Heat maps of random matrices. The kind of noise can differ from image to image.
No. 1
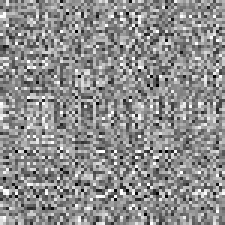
low rank plus noise
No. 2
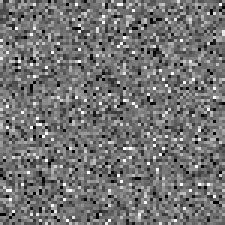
heavy tails
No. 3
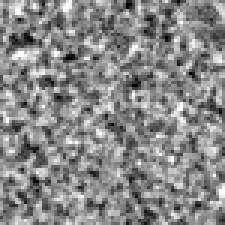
blotchy
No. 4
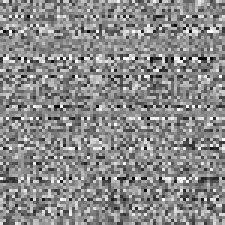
rows of uneven size
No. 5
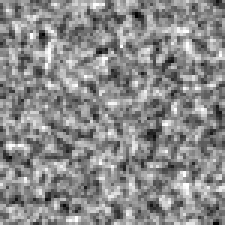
blotchy
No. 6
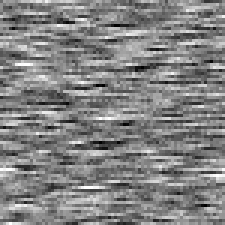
streaked along the rows
